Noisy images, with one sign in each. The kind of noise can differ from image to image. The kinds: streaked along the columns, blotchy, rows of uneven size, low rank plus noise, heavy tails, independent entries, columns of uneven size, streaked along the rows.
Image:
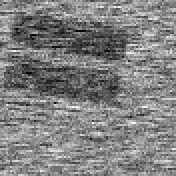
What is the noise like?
streaked along the rows
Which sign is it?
equals sign
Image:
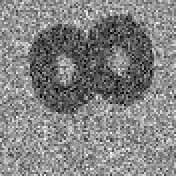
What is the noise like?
low rank plus noise
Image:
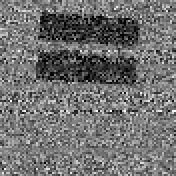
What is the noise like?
rows of uneven size
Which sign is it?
equals sign
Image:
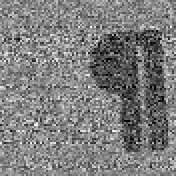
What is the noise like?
rows of uneven size
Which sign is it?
pilcrow
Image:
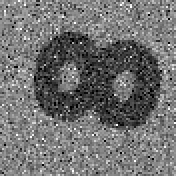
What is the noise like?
heavy tails
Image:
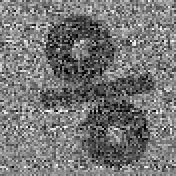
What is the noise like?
rows of uneven size
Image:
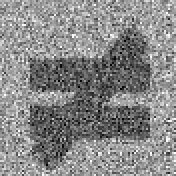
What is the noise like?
low rank plus noise
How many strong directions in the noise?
one
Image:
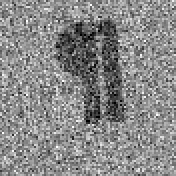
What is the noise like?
low rank plus noise
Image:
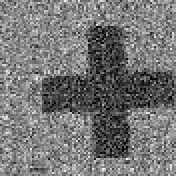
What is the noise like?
low rank plus noise
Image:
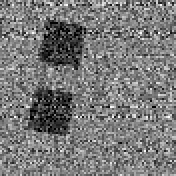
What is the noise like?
rows of uneven size
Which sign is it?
colon
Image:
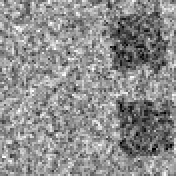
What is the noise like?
blotchy
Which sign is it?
colon
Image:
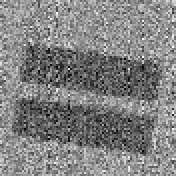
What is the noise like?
columns of uneven size
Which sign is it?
equals sign
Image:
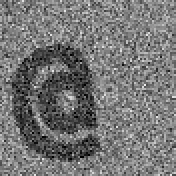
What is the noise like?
independent entries
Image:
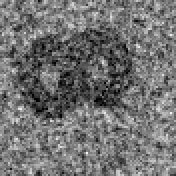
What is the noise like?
blotchy
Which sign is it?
infinity sign
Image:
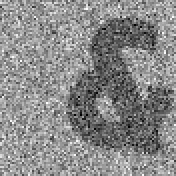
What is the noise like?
independent entries
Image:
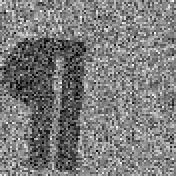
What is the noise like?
low rank plus noise
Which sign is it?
pilcrow
